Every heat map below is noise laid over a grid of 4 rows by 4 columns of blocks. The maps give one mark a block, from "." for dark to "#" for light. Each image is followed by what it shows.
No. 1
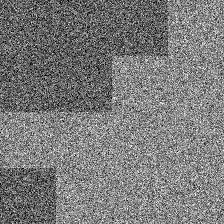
. . . #
. . # #
# # # #
. # # #
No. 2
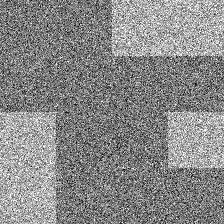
. . # #
. . . .
# . . #
# . . .
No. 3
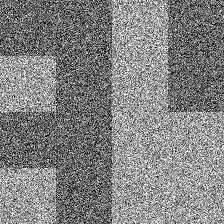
. . # .
# . # .
. . # #
# . # #
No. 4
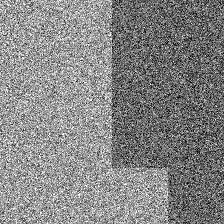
# # . .
# # . .
# # . .
# # # .
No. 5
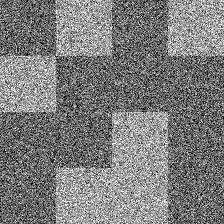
. # . #
# . . .
. . # .
. # # .
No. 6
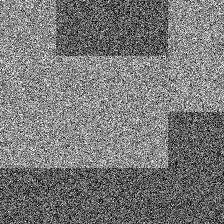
# . . #
# # # #
# # # .
. . . .
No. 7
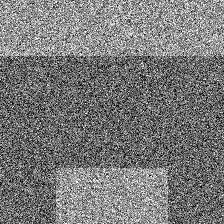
# # # #
. . . .
. . . .
. # # .
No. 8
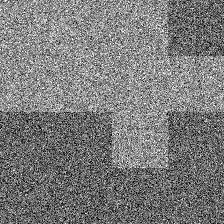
# # # .
# # # #
. . # .
. . . .
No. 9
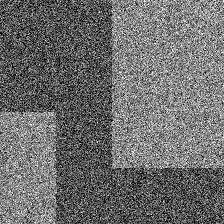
. . # #
. . # #
# . # #
# . . .
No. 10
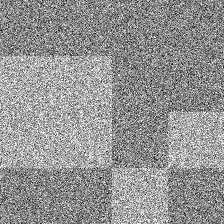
. . . .
# # . .
# # . #
. . # .
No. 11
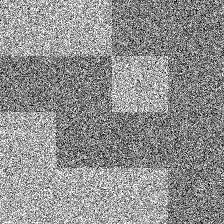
# # . .
. . # .
# . . .
# # # .
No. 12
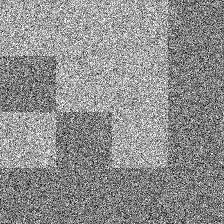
# # # .
. # # .
# . # .
. . . .
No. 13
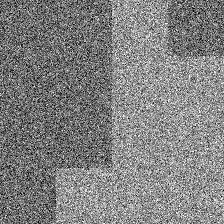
. . # .
. . # #
. . # #
. # # #
